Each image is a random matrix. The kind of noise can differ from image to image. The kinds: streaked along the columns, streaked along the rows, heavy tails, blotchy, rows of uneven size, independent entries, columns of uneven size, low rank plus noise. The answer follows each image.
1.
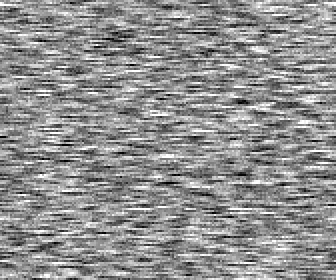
streaked along the rows
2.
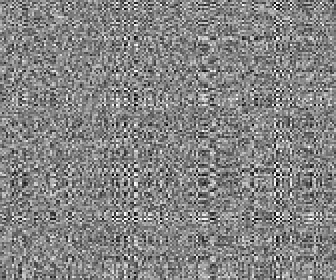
low rank plus noise
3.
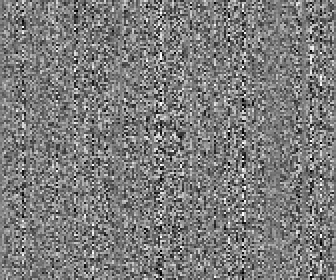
columns of uneven size
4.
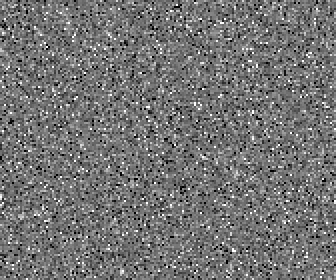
heavy tails
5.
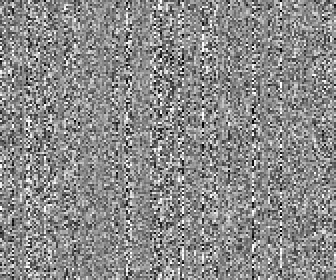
columns of uneven size
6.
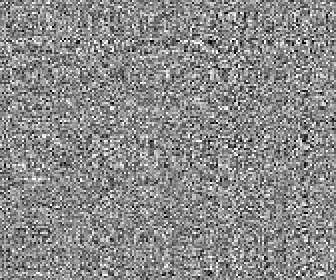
low rank plus noise
